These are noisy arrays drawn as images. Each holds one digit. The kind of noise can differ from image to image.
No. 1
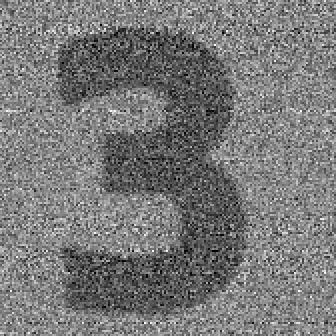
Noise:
rows of uneven size
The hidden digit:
3
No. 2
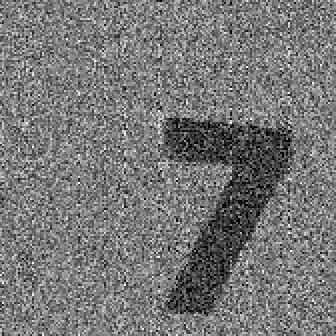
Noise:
columns of uneven size
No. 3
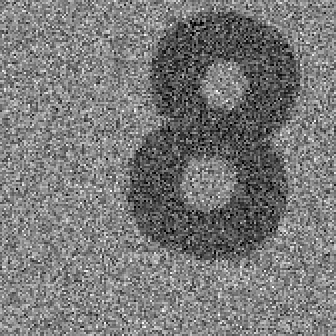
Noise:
low rank plus noise
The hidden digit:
8
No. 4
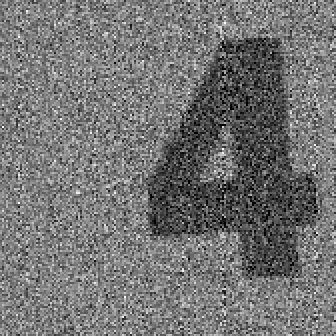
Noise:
columns of uneven size
